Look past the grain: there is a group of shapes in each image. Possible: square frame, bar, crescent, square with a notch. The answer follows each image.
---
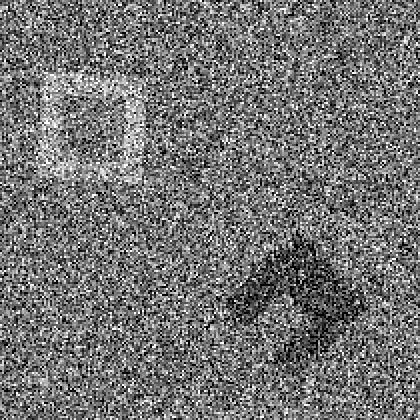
top left: light square frame; bottom right: dark square with a notch
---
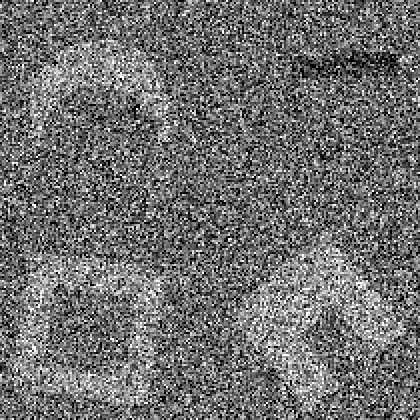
top left: light crescent; top right: dark bar; bottom left: light square frame; bottom right: light square with a notch
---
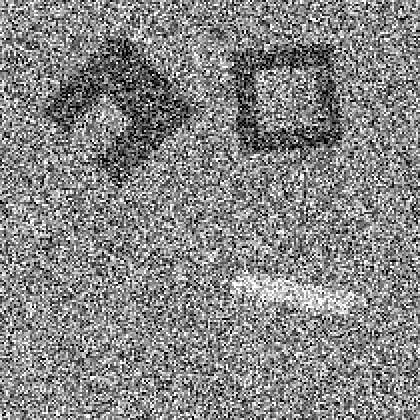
top left: dark square with a notch; top right: dark square frame; bottom right: light bar
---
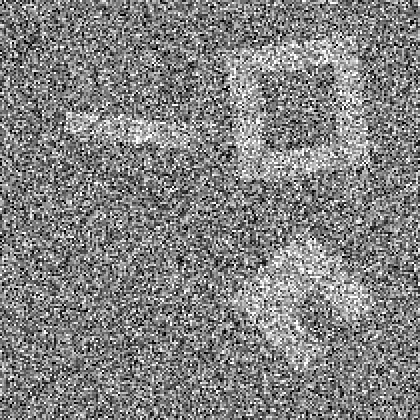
top left: light bar; top right: light square frame; bottom right: light square with a notch
